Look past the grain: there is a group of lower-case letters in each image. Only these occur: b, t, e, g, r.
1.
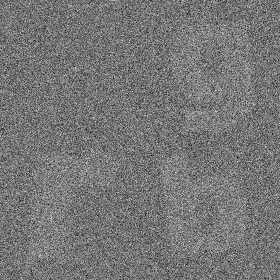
top right: g; bottom left: r; bottom right: b
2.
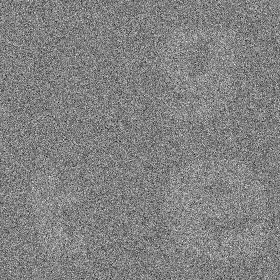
top right: g; bottom left: t; bottom right: e
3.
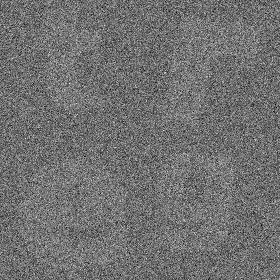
top left: t; top right: r; bottom left: e; bottom right: g
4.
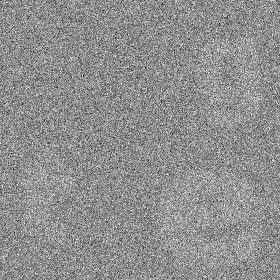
top right: g; bottom left: t; bottom right: e
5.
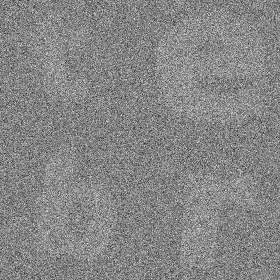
top left: t; top right: e; bottom left: b; bottom right: r
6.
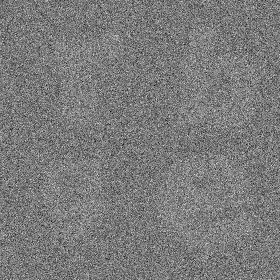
top left: r; top right: b; bottom left: g; bottom right: e
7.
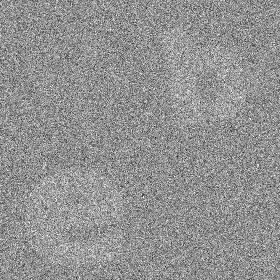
top right: b; bottom left: e
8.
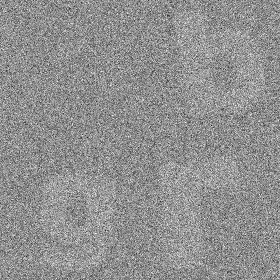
top right: b; bottom left: g; bottom right: r
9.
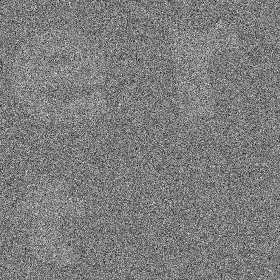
top left: e; top right: r; bottom left: t
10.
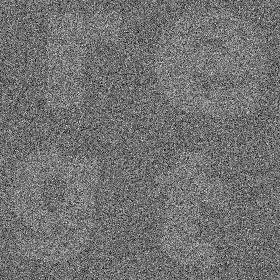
top left: r; top right: e; bottom left: g; bottom right: t
